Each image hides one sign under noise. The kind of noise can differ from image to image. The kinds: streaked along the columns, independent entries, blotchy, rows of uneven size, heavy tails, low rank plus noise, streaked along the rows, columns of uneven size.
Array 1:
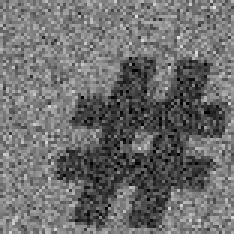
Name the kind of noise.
independent entries
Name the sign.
hash sign
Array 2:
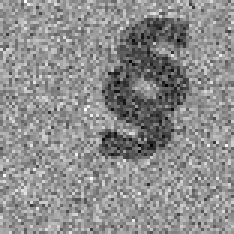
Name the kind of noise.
independent entries
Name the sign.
section sign
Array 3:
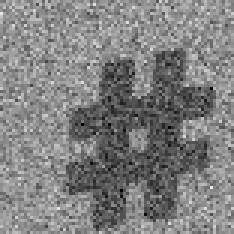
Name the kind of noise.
independent entries
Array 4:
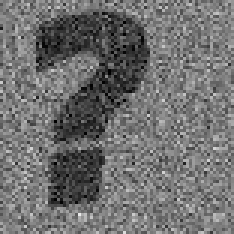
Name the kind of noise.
low rank plus noise
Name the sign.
question mark
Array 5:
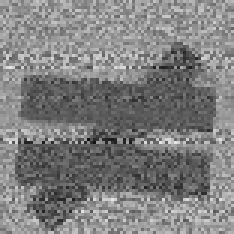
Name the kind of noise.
rows of uneven size
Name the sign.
not-equal sign
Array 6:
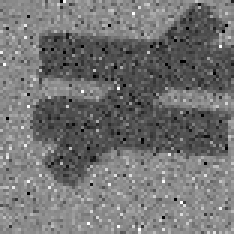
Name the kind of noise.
heavy tails
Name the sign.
not-equal sign
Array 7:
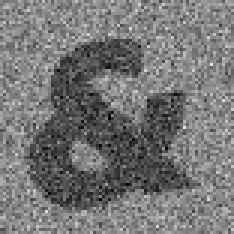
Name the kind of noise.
independent entries
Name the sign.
ampersand
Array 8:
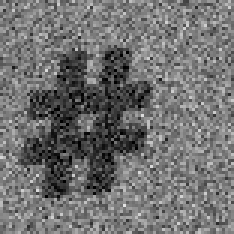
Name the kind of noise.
independent entries
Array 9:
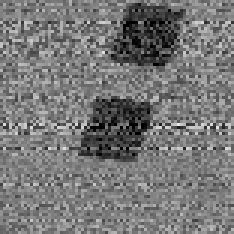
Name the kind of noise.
rows of uneven size
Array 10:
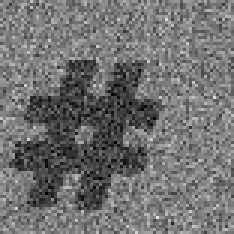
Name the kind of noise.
independent entries
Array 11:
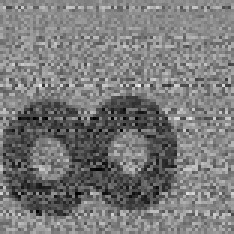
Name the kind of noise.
rows of uneven size
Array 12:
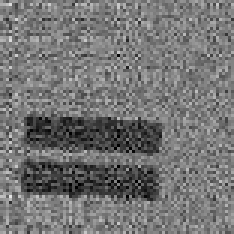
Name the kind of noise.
low rank plus noise
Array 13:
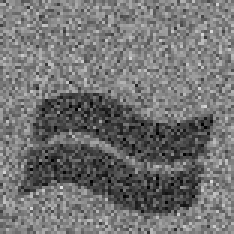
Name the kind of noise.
independent entries
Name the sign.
approximately sign
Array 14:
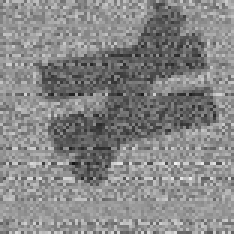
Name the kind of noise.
rows of uneven size
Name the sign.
not-equal sign
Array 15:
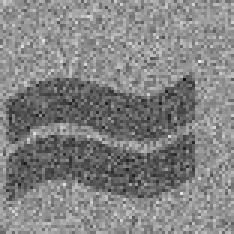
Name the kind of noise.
independent entries
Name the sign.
approximately sign
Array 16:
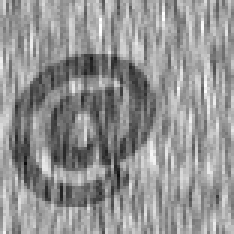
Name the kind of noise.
streaked along the columns
